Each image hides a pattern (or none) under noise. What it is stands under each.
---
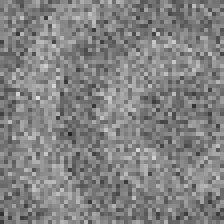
rings round one point
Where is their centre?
middle right
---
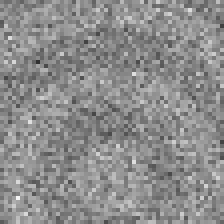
rings round one point
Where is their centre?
bottom middle
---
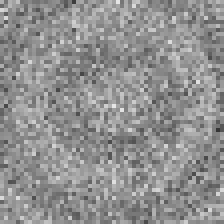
rings round one point
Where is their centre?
centre
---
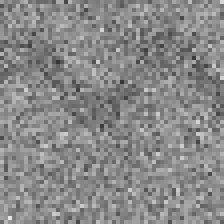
a wavy band
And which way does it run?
left to right
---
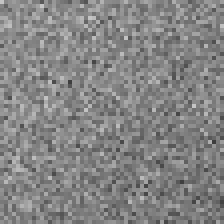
a smooth slope
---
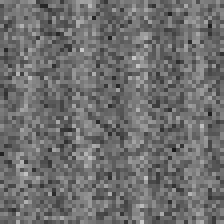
vertical stripes
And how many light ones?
4
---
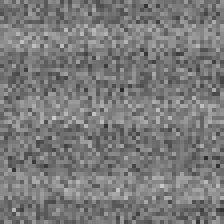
horizontal stripes
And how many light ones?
3
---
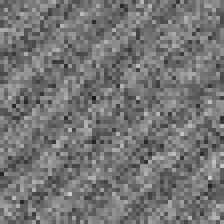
diagonal stripes
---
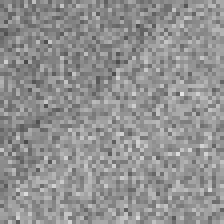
a sharp edge
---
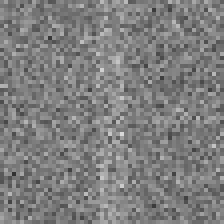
one vertical stripe
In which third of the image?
middle
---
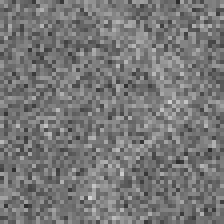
a wavy band
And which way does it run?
top to bottom
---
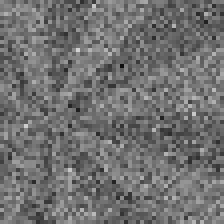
spokes from one point
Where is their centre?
middle left
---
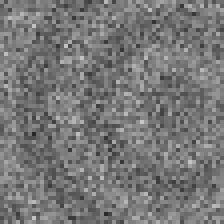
rings round one point
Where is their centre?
middle right
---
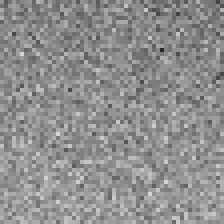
a smooth slope
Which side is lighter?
bottom
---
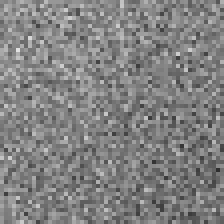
a smooth slope
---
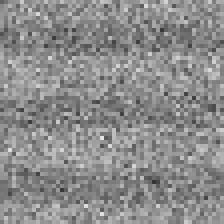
horizontal stripes
